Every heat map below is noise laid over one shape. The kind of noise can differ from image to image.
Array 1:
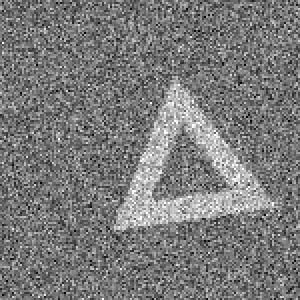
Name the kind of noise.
independent entries
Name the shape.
triangle frame
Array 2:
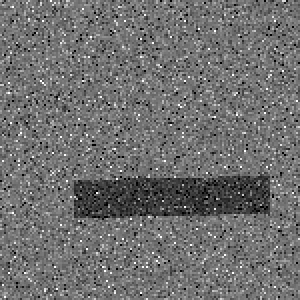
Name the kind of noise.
heavy tails
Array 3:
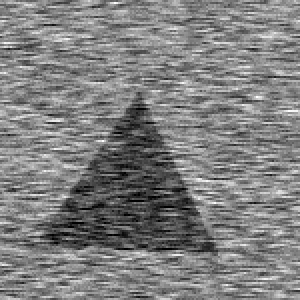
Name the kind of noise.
streaked along the rows
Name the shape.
triangle
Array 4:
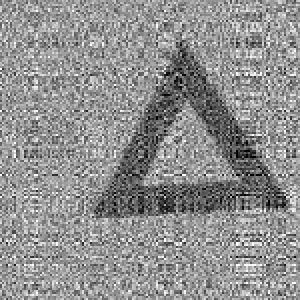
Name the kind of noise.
low rank plus noise
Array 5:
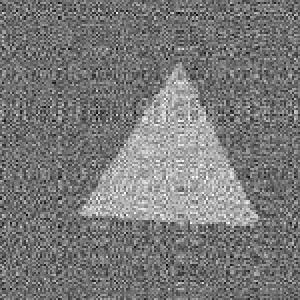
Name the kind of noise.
low rank plus noise
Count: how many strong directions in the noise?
two
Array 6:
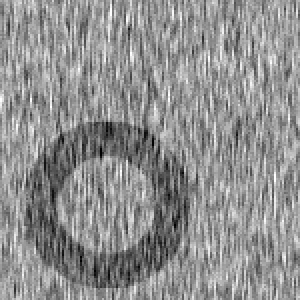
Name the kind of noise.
streaked along the columns
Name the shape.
ring
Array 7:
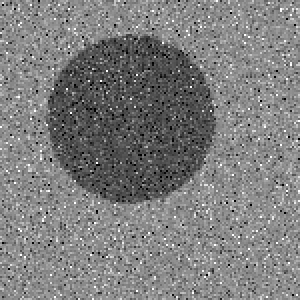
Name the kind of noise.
heavy tails
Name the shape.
disc
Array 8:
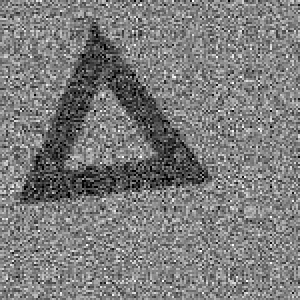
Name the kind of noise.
low rank plus noise
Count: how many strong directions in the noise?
five to eight
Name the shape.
triangle frame
